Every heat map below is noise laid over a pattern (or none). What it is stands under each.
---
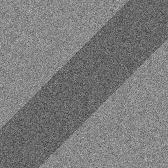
a diagonal band
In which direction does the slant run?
bottom left to top right
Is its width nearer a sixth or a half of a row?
a half
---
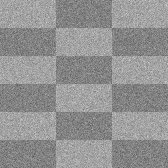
a checkerboard
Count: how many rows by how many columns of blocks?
6 by 3
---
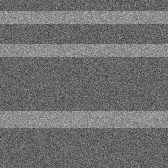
bands of rows
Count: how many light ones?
3
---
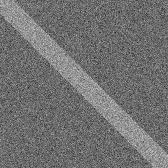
a diagonal band
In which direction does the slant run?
top left to bottom right
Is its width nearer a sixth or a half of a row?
a sixth
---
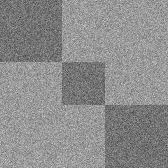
blocks along the diagonal
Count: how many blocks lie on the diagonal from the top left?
3
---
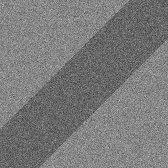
a diagonal band
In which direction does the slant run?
bottom left to top right
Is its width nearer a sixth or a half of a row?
a half
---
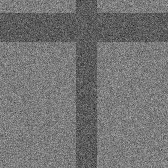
bands of rows crossing bands of columns
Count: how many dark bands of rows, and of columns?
1 and 1
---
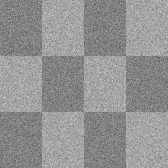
a checkerboard
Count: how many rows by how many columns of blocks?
3 by 4
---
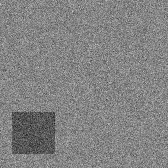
one block
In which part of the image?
bottom left
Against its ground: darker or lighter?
darker
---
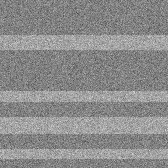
bands of rows
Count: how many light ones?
4
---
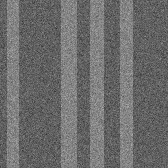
bands of columns
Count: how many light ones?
4
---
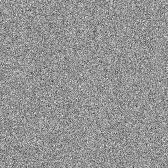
only noise
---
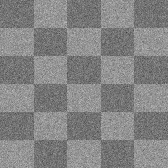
a checkerboard
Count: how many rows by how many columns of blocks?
6 by 5
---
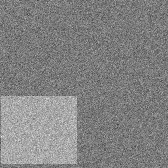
one block
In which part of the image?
bottom left
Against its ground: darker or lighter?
lighter
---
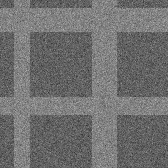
bands of rows crossing bands of columns
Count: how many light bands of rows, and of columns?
2 and 2
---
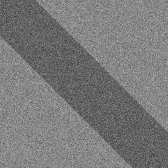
a diagonal band
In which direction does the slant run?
top left to bottom right
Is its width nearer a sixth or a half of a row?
a half
